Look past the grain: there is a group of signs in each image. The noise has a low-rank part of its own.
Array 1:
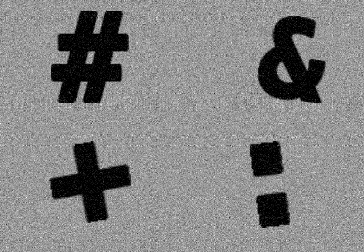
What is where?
top left: hash sign; top right: ampersand; bottom left: plus sign; bottom right: colon
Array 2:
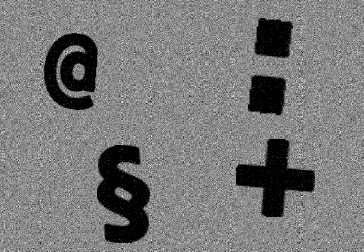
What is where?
top left: at sign; top right: colon; bottom left: section sign; bottom right: plus sign
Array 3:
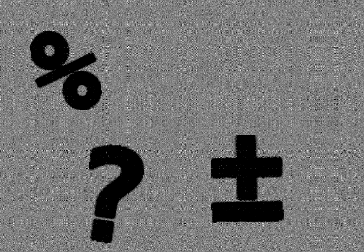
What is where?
top left: percent sign; bottom left: question mark; bottom right: plus-minus sign
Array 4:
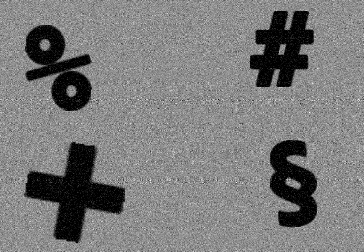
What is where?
top left: percent sign; top right: hash sign; bottom left: plus sign; bottom right: section sign
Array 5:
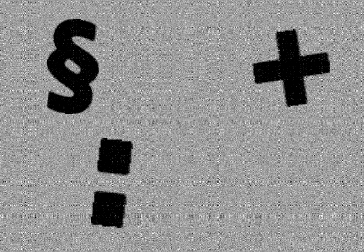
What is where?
top left: section sign; top right: plus sign; bottom left: colon
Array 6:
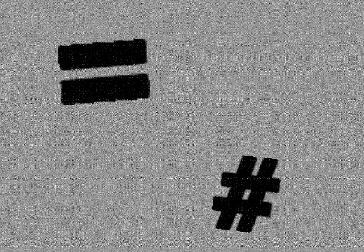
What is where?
top left: equals sign; bottom right: hash sign
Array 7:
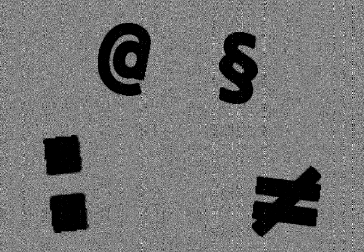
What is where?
top left: at sign; top right: section sign; bottom left: colon; bottom right: not-equal sign
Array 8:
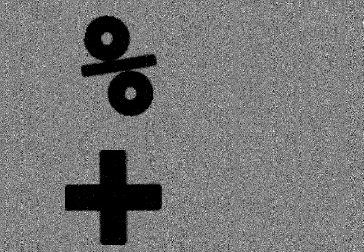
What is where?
top left: percent sign; bottom left: plus sign
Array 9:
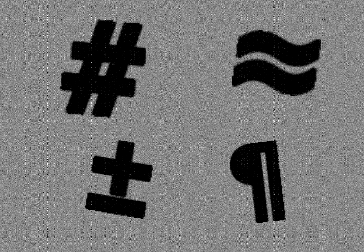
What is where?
top left: hash sign; top right: approximately sign; bottom left: plus-minus sign; bottom right: pilcrow
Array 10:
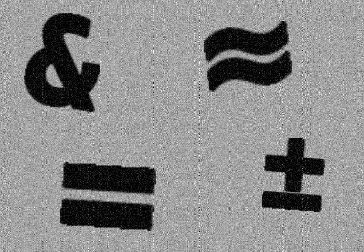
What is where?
top left: ampersand; top right: approximately sign; bottom left: equals sign; bottom right: plus-minus sign
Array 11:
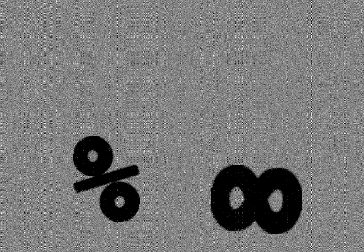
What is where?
bottom left: percent sign; bottom right: infinity sign
